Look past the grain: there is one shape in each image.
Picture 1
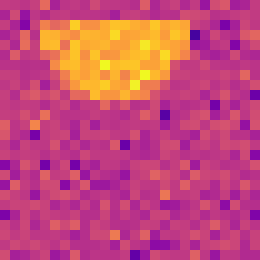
half disc
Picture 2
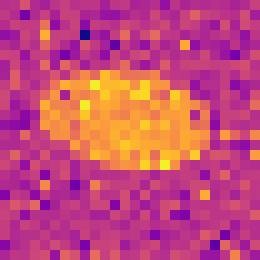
ellipse
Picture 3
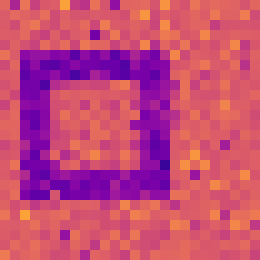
square frame
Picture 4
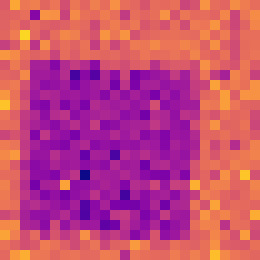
square
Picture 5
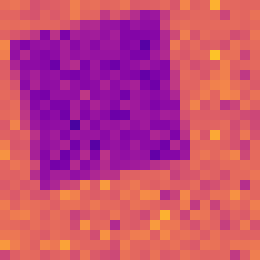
square
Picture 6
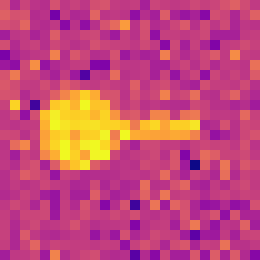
lollipop
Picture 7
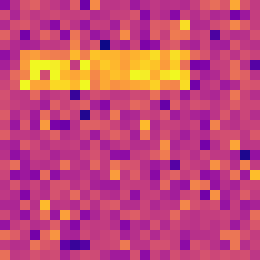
bar
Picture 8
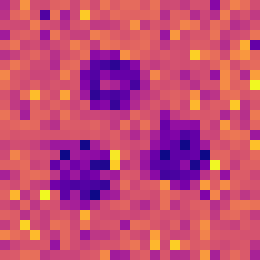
three dots
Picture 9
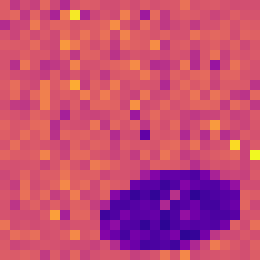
ellipse
